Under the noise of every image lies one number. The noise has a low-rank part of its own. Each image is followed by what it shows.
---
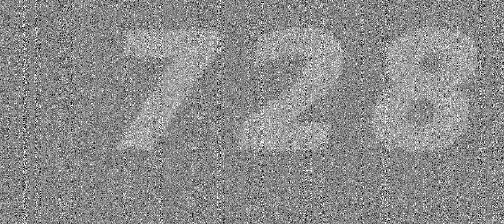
728
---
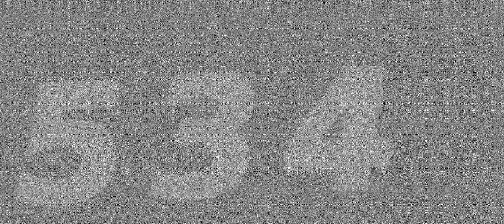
534
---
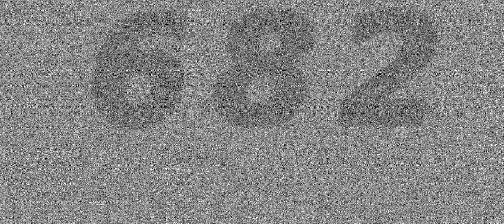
682
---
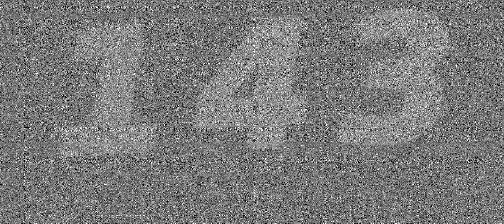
143
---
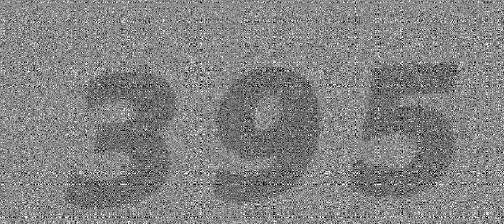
395
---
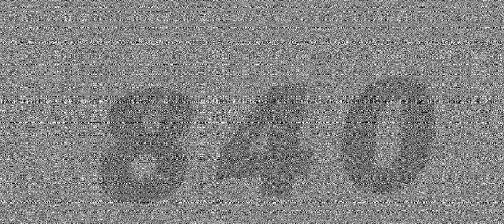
840
